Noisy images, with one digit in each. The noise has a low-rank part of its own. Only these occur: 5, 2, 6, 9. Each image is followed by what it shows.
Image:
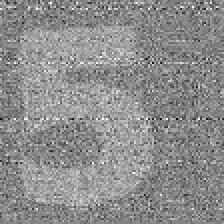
5
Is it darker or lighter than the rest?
lighter
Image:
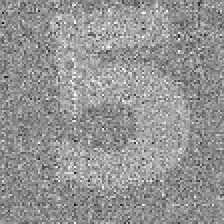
5
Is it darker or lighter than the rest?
lighter
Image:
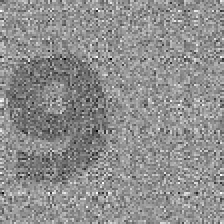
9
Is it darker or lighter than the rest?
darker
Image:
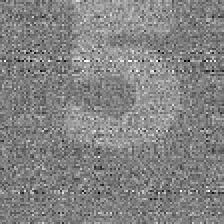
5
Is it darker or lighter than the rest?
lighter
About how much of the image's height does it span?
two thirds
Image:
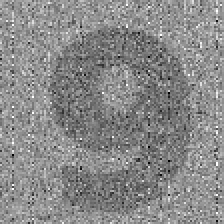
9
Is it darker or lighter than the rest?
darker
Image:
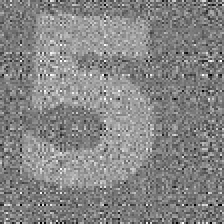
5
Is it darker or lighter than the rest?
lighter
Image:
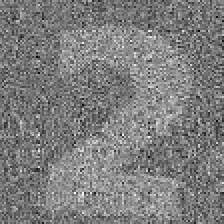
2
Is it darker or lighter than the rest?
lighter
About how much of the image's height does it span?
nearly all
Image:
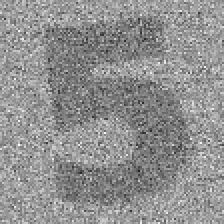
5
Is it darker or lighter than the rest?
darker
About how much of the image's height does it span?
nearly all
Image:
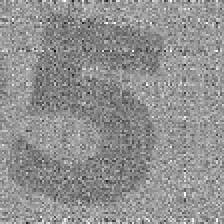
5
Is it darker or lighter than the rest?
darker
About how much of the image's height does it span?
nearly all
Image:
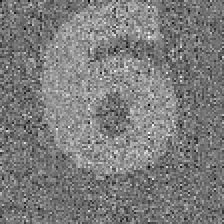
6
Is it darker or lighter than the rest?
lighter
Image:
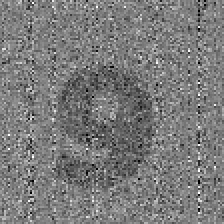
9
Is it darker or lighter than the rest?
darker
